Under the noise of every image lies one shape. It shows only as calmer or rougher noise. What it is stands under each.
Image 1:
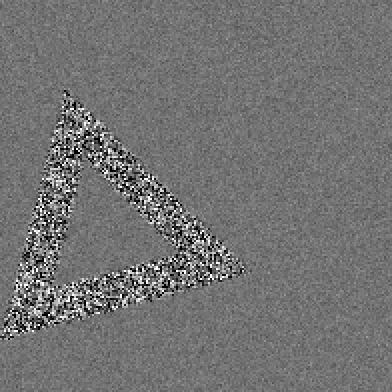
triangle frame
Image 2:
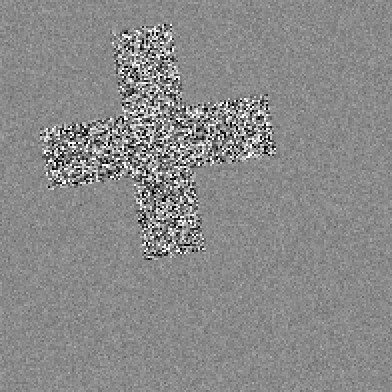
cross
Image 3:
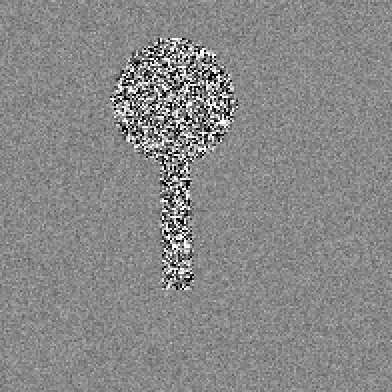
lollipop
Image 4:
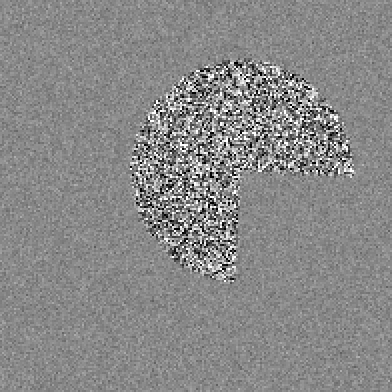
disc with a wedge cut out
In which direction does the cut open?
down and right
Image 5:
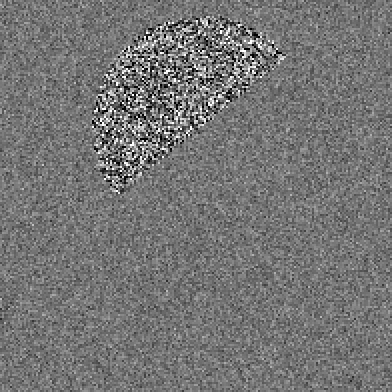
half disc
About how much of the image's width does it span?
half
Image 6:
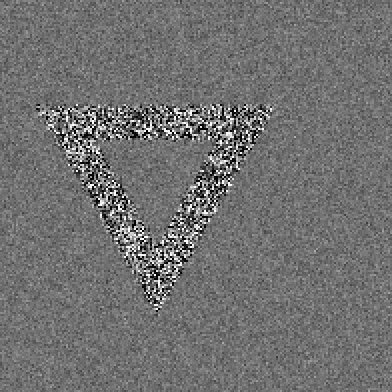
triangle frame
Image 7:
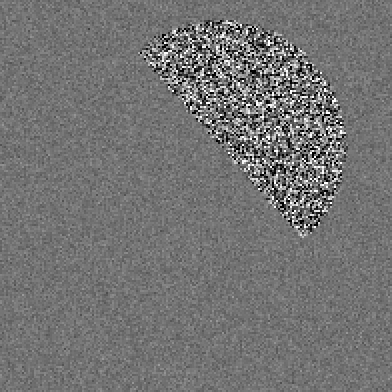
half disc
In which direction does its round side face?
up and right
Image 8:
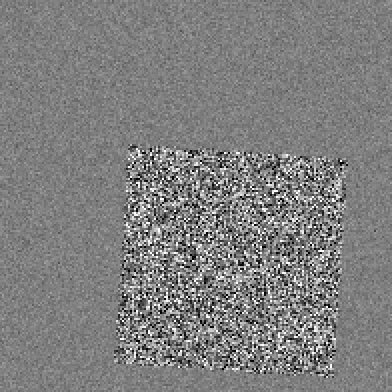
square
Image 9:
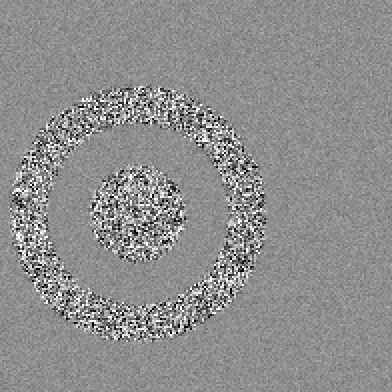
bullseye
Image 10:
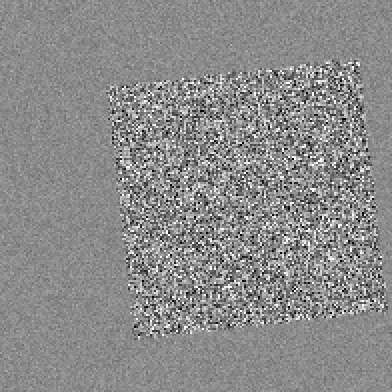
square
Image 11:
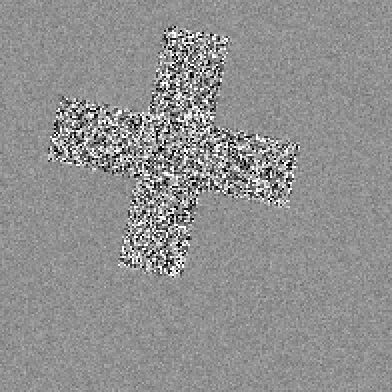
cross
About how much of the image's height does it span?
two thirds
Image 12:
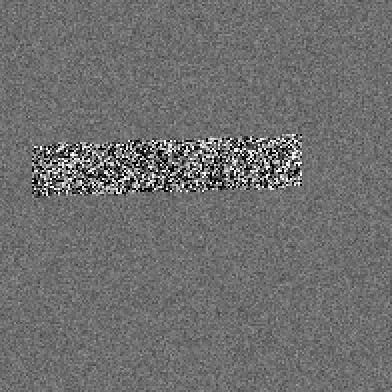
bar
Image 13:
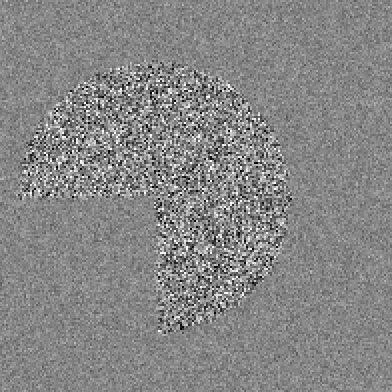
disc with a wedge cut out
